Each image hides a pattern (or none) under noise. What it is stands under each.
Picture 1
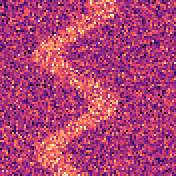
a wavy band
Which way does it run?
top to bottom
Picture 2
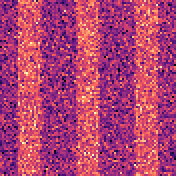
vertical stripes
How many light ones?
3
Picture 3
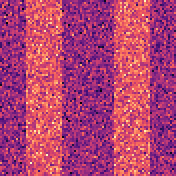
vertical stripes
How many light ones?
2
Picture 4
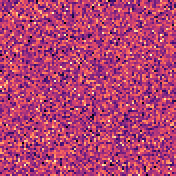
only noise
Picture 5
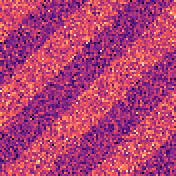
diagonal stripes
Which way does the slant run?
bottom left to top right
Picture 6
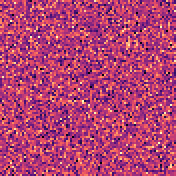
only noise
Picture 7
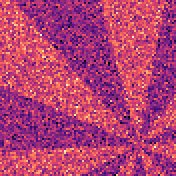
spokes from one point
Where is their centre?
bottom right
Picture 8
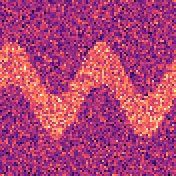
a wavy band
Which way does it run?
left to right
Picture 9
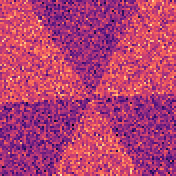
spokes from one point
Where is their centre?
centre
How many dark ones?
3
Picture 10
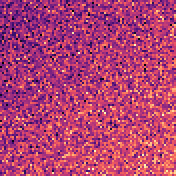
a smooth slope
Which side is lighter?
bottom right
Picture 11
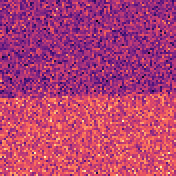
a sharp edge
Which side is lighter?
bottom
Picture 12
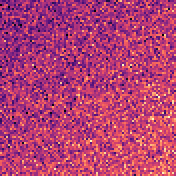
a smooth slope
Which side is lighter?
bottom right
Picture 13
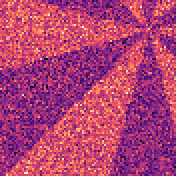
spokes from one point
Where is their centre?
top right
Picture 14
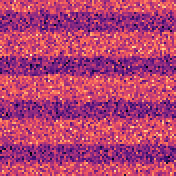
horizontal stripes
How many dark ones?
4
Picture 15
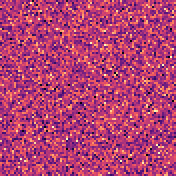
only noise
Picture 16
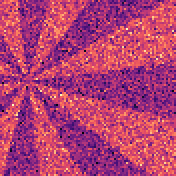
spokes from one point
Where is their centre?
middle left
